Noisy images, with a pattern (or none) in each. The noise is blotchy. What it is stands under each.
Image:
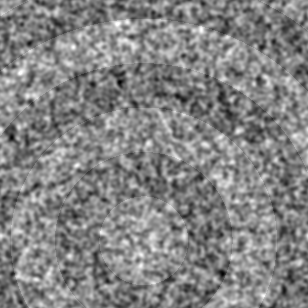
rings round one point
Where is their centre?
bottom middle
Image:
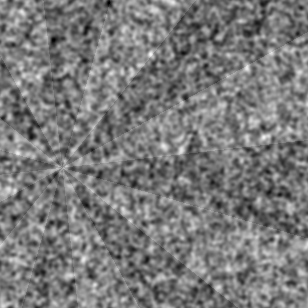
spokes from one point
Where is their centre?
middle left
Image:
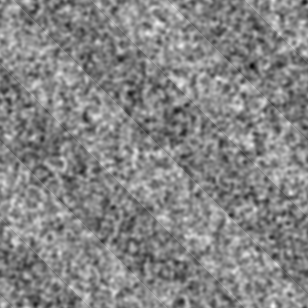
diagonal stripes
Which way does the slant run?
top left to bottom right
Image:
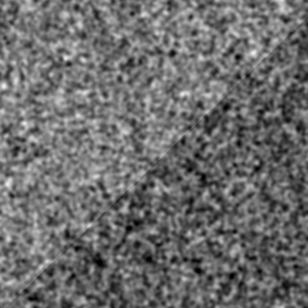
a sharp edge
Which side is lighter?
top left
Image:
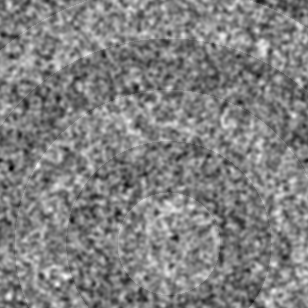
rings round one point
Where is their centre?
bottom middle
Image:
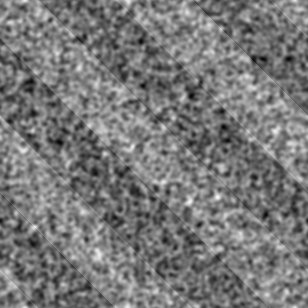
diagonal stripes
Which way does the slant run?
top left to bottom right
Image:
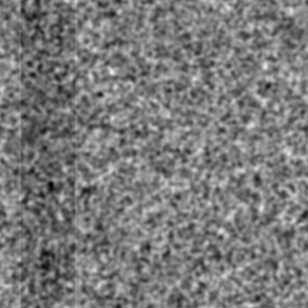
one vertical stripe
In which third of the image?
left
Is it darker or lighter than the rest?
darker
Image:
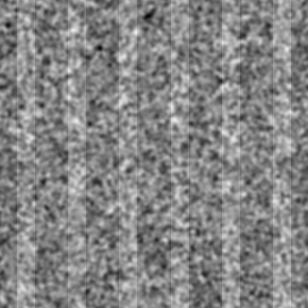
vertical stripes
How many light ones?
6
